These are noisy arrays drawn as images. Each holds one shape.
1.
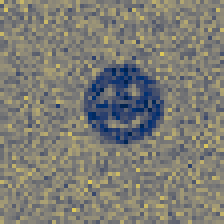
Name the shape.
smiling face
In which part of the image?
centre
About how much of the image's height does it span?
a third
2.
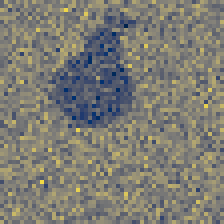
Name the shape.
pear
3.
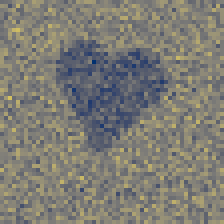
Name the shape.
heart
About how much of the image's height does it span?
half
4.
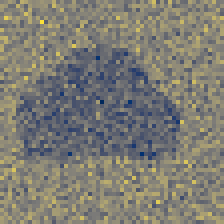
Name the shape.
cloud
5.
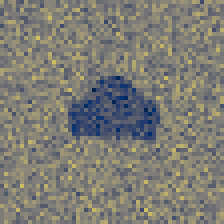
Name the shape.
cloud
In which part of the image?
centre
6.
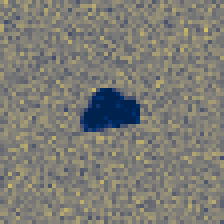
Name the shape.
cloud
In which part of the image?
centre
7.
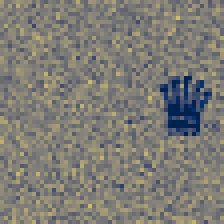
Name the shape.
chess queen
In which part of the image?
middle right
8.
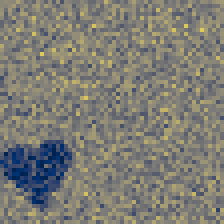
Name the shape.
heart
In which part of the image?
bottom left
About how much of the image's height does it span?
a third
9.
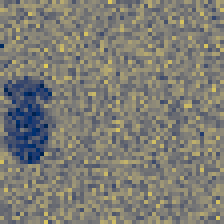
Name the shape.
footprint
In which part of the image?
middle left
